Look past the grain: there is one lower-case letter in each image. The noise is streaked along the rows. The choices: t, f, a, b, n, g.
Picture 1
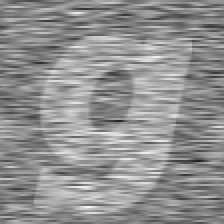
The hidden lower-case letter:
g
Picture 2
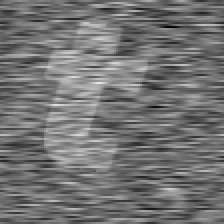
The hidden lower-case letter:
t
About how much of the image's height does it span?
two thirds
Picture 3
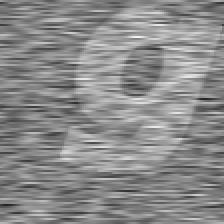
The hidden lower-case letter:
g
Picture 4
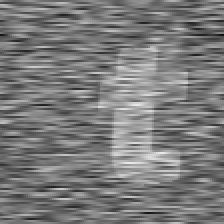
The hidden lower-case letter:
t
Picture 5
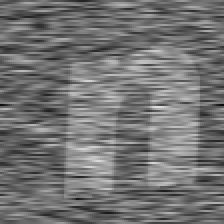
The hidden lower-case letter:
n
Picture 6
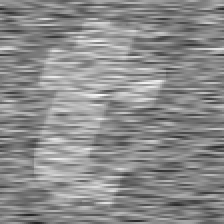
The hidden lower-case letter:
t
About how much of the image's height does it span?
nearly all
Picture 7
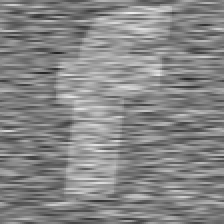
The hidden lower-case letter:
f
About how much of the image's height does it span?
nearly all
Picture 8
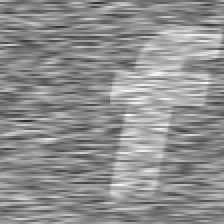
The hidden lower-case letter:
f
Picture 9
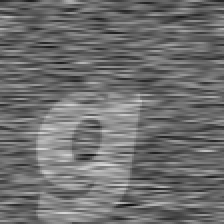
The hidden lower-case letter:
g
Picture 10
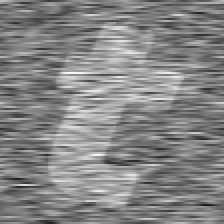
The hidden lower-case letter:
t
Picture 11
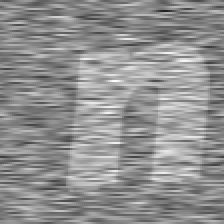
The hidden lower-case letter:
n
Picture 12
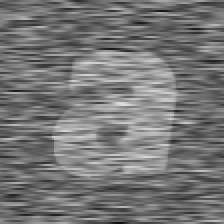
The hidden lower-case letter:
a
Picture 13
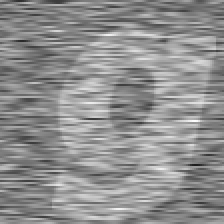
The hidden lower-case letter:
g
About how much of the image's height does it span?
nearly all
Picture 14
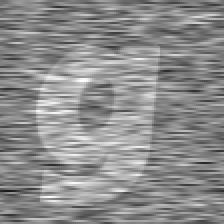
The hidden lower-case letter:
g
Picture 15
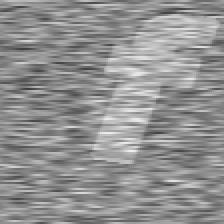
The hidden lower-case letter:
f
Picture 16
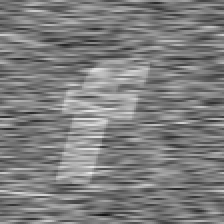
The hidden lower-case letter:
f
